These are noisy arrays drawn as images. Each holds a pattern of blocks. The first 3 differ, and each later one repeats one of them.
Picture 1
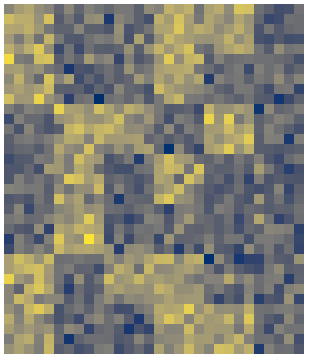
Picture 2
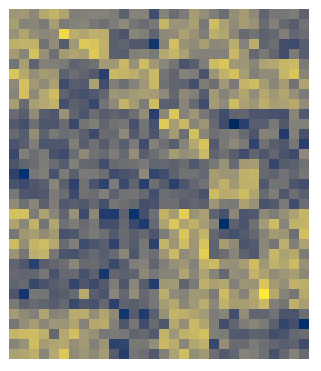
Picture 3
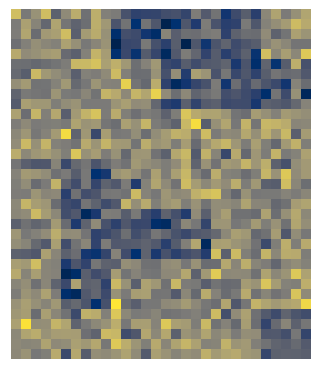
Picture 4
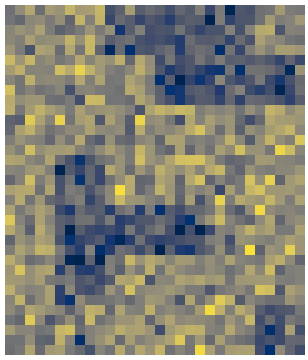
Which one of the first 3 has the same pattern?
3
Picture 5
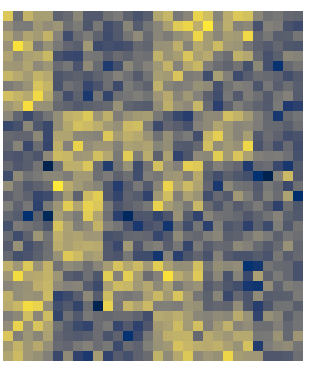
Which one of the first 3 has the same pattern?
1
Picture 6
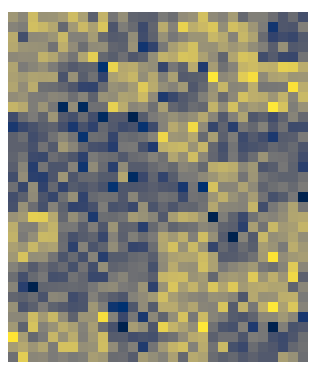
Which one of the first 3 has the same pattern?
2
